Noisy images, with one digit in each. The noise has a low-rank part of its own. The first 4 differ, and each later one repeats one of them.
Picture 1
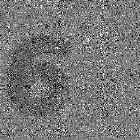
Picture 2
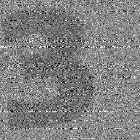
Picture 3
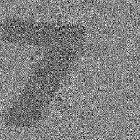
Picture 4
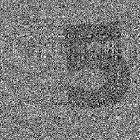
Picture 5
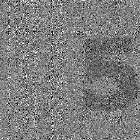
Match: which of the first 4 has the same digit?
4
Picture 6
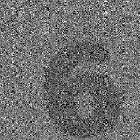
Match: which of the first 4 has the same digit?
1
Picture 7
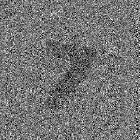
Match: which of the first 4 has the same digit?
3
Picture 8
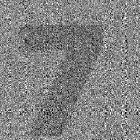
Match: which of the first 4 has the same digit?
3
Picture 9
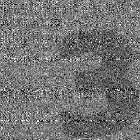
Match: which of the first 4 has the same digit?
2
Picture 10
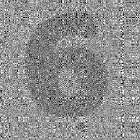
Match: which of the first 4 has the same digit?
1
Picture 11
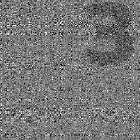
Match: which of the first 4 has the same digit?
2
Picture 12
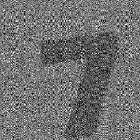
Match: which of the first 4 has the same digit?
3
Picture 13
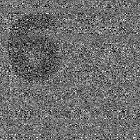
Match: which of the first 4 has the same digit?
1
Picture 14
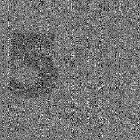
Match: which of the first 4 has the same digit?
4
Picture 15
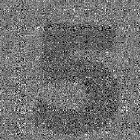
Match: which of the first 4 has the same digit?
4
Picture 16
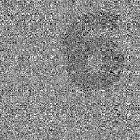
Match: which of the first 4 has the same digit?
1
